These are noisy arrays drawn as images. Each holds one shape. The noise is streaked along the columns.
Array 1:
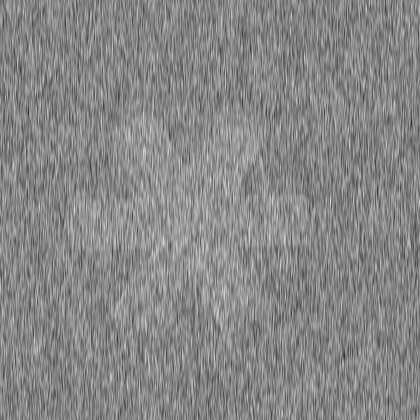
asterisk
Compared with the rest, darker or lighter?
lighter
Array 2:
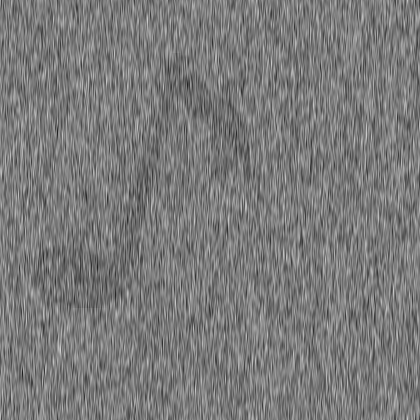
musical note
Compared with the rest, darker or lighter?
darker
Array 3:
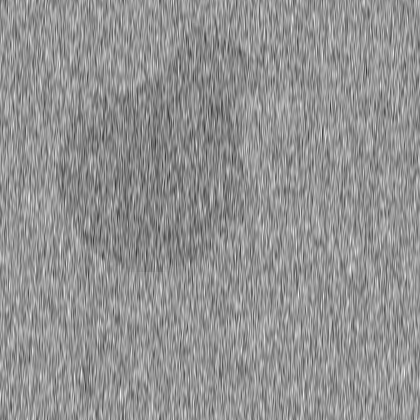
light bulb
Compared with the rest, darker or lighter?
darker
